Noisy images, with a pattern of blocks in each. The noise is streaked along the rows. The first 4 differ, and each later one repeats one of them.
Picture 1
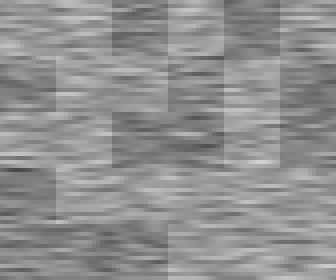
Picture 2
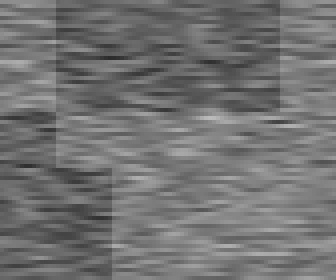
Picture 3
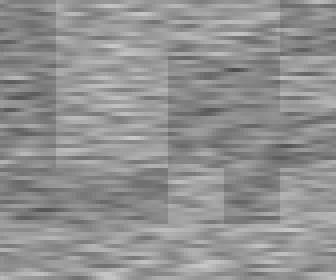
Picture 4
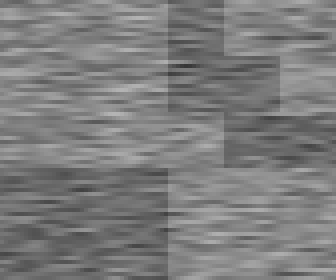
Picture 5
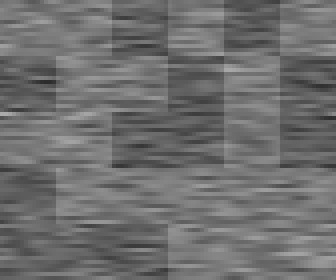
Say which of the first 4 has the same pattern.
1
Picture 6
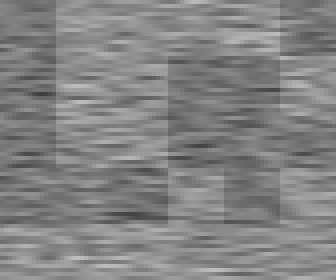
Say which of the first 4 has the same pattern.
3
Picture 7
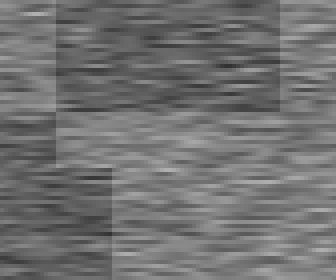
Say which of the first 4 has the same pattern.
2
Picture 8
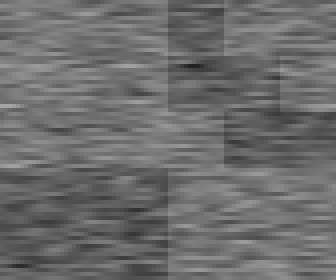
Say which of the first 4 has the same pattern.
4
